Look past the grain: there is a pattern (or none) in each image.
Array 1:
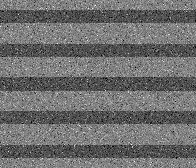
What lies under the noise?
horizontal stripes
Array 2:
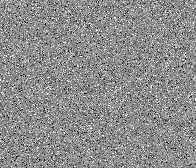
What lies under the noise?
only noise
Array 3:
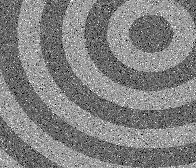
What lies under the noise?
rings round one point
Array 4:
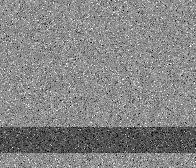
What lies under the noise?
one horizontal stripe
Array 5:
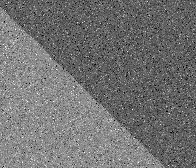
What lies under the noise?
a sharp edge
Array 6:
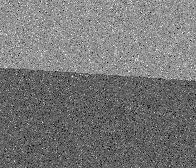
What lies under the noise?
a sharp edge
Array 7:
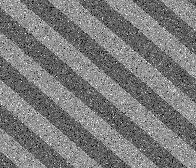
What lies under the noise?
diagonal stripes
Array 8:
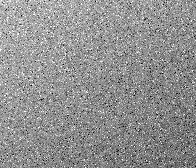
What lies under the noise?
a smooth slope
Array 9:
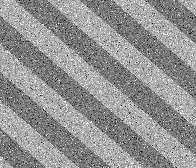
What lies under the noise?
diagonal stripes
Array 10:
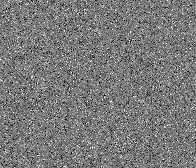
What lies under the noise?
only noise
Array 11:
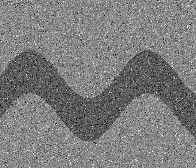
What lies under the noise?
a wavy band
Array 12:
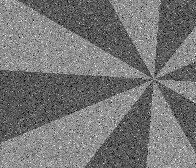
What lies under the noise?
spokes from one point
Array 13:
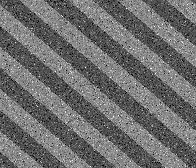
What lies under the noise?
diagonal stripes
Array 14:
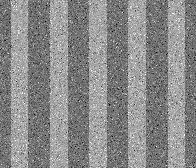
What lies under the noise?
vertical stripes
